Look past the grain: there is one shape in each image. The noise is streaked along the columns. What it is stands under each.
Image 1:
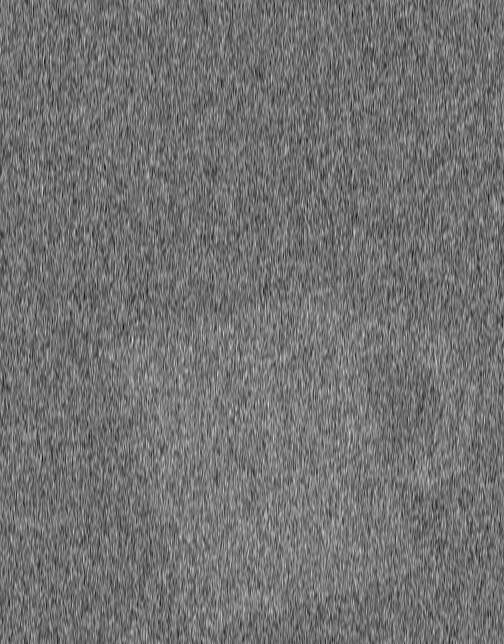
light cup
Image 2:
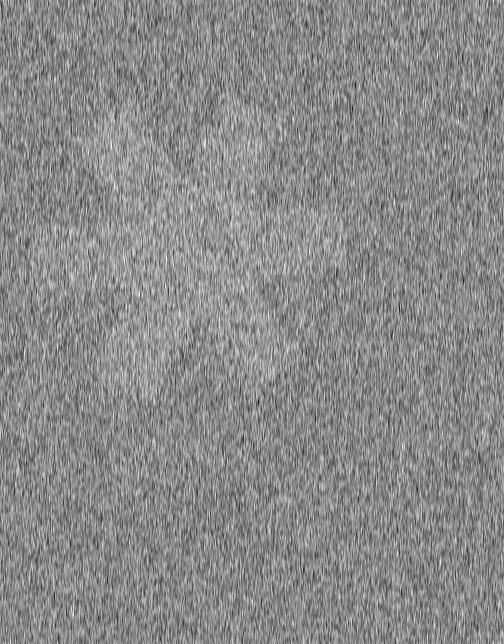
light asterisk
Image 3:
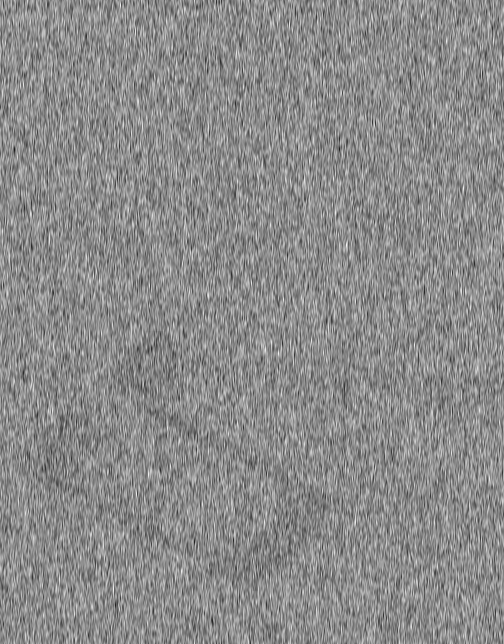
dark pair of musical notes
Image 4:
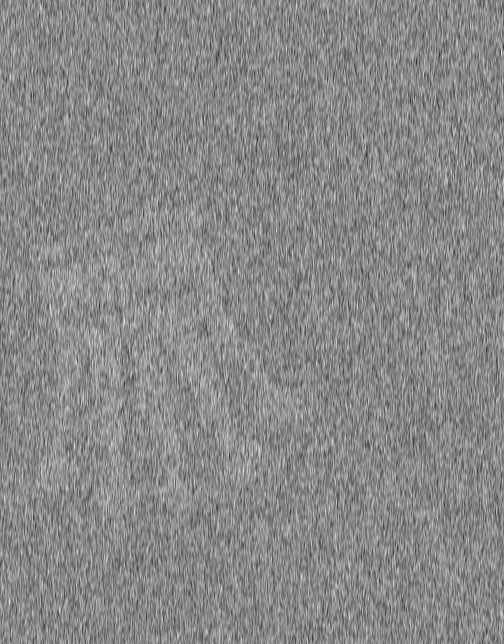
light chess queen
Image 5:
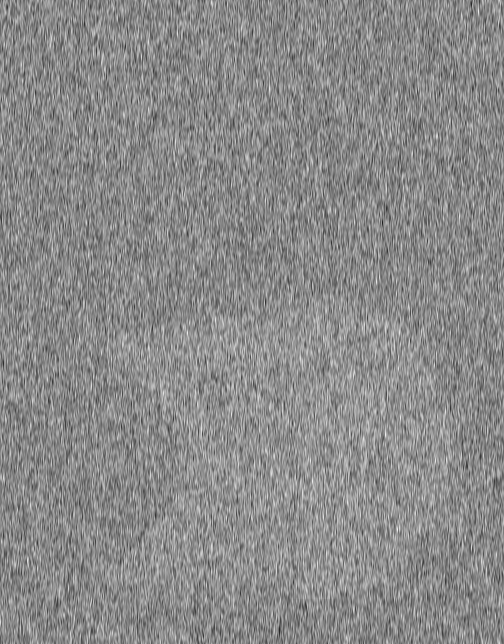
light cat's head
